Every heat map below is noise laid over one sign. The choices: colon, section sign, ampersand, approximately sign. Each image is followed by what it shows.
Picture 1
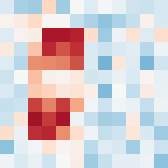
red colon
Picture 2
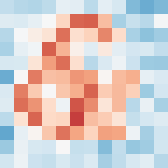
red ampersand
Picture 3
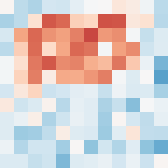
red approximately sign
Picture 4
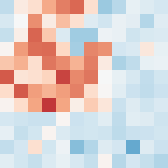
red ampersand
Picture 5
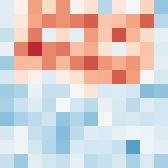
red approximately sign
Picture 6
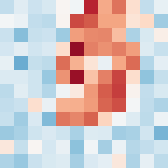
red section sign
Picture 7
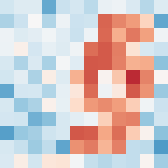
red section sign
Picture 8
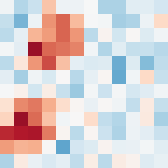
red colon
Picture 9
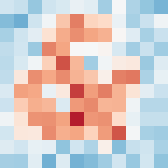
red ampersand
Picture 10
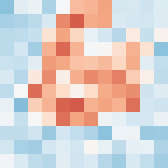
red ampersand
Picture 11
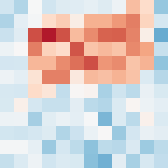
red approximately sign
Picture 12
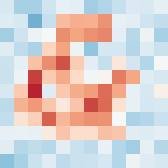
red ampersand
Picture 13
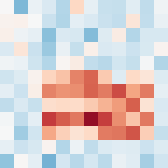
red approximately sign
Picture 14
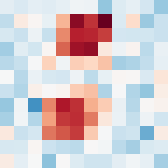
red colon
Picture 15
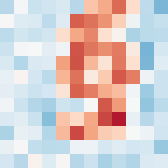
red section sign
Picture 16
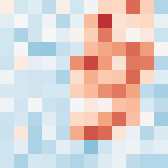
red section sign
